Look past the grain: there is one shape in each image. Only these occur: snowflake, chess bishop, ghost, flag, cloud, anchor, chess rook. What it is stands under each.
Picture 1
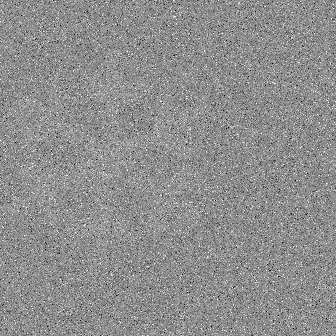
snowflake
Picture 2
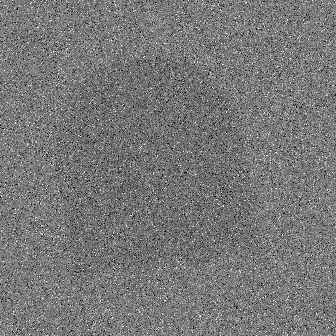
ghost
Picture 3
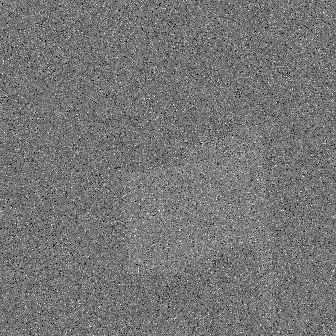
flag
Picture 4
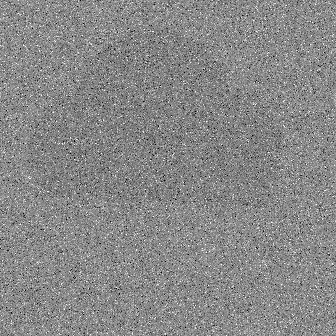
cloud
